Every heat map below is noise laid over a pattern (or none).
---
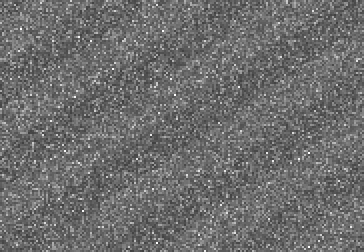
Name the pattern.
diagonal stripes
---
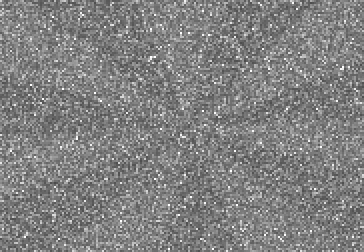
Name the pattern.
spokes from one point
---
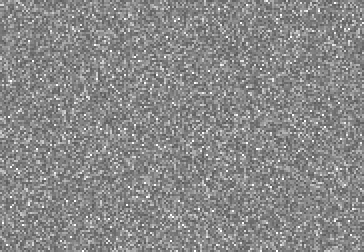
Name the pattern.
only noise
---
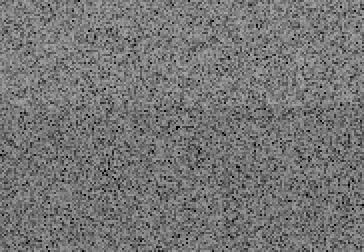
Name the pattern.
a sharp edge
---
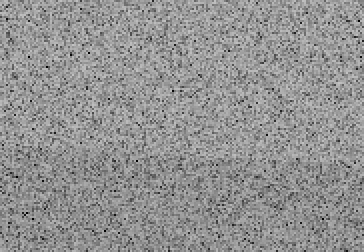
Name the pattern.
a sharp edge
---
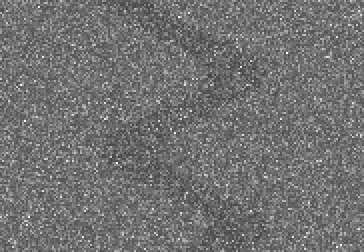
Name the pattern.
a wavy band
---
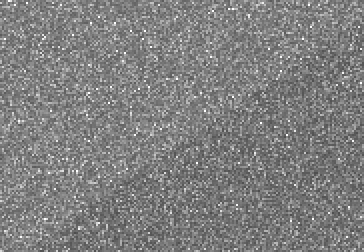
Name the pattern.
a sharp edge
